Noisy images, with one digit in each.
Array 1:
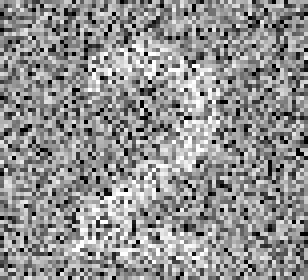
2
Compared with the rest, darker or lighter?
lighter
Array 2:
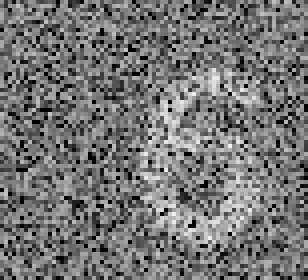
6
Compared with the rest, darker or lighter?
lighter
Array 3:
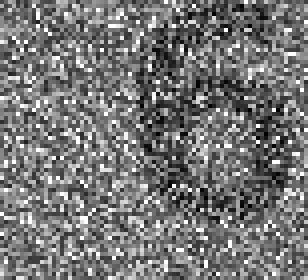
6
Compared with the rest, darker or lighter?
darker
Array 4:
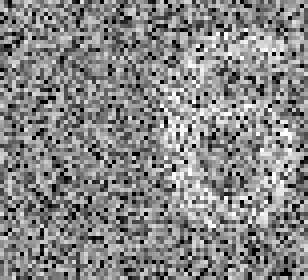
6
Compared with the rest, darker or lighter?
lighter
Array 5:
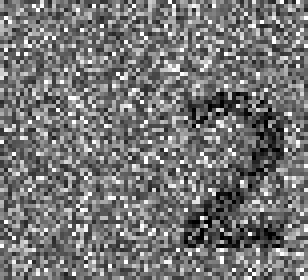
2
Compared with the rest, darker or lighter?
darker
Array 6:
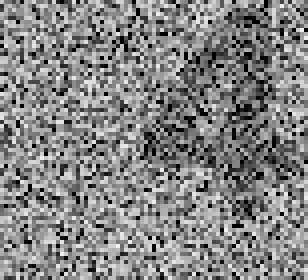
4
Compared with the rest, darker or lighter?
darker
